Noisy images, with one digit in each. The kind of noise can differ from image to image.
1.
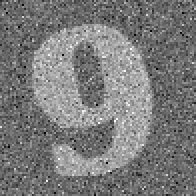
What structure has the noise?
heavy tails
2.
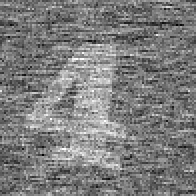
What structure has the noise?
streaked along the rows
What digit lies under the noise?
4
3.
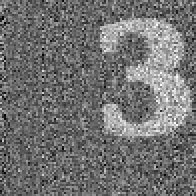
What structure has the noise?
columns of uneven size
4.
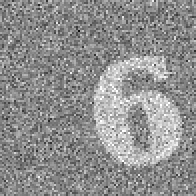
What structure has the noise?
independent entries
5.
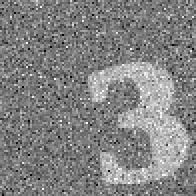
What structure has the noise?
heavy tails
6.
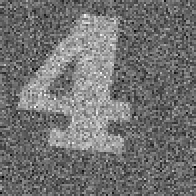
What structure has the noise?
low rank plus noise
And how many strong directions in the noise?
two
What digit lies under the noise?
4
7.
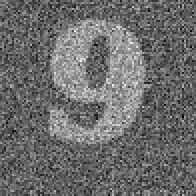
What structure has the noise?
low rank plus noise
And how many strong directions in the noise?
one
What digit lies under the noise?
9
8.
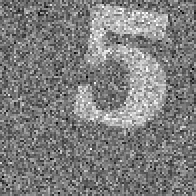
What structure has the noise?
independent entries
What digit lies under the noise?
5
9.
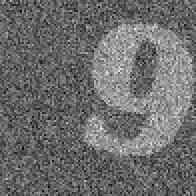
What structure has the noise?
independent entries
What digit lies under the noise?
9
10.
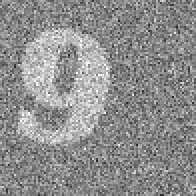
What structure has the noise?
independent entries
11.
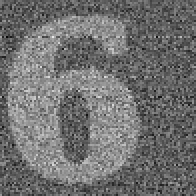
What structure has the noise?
rows of uneven size
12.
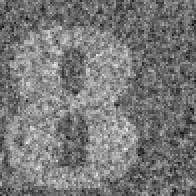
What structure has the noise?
blotchy
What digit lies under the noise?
8
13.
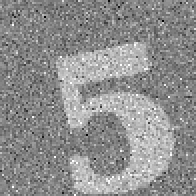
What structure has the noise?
heavy tails
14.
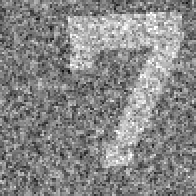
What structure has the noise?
blotchy
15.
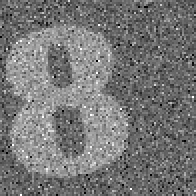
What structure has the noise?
heavy tails
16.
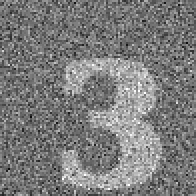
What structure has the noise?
independent entries
